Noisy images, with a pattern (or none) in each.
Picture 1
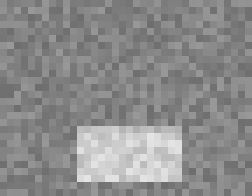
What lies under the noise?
one block
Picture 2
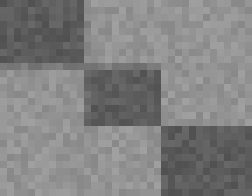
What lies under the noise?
blocks along the diagonal
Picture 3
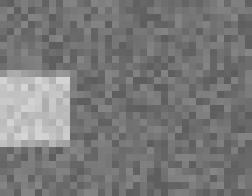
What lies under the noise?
one block
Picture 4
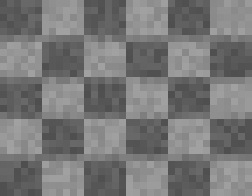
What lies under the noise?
a checkerboard
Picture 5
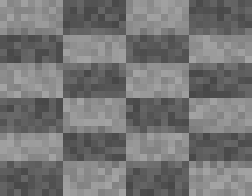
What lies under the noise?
a checkerboard
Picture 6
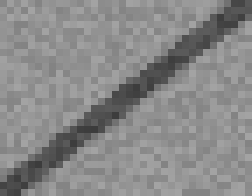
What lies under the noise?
a diagonal band
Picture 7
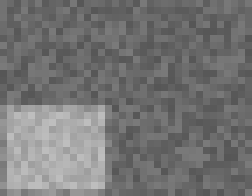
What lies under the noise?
one block
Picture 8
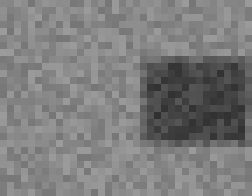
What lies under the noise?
one block
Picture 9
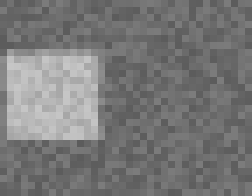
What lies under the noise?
one block
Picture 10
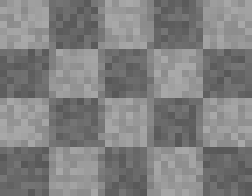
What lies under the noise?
a checkerboard
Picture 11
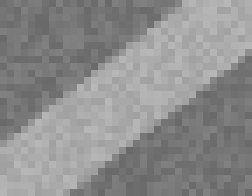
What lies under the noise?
a diagonal band
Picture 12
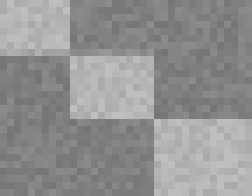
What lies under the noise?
blocks along the diagonal
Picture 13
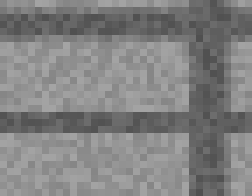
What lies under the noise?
bands of rows crossing bands of columns
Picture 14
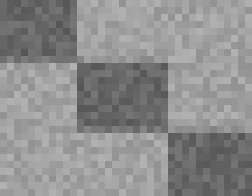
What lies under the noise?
blocks along the diagonal
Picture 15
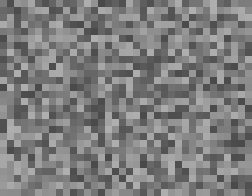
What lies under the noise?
only noise
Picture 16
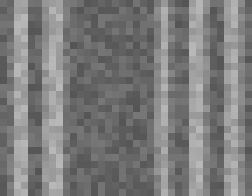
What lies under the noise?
bands of columns
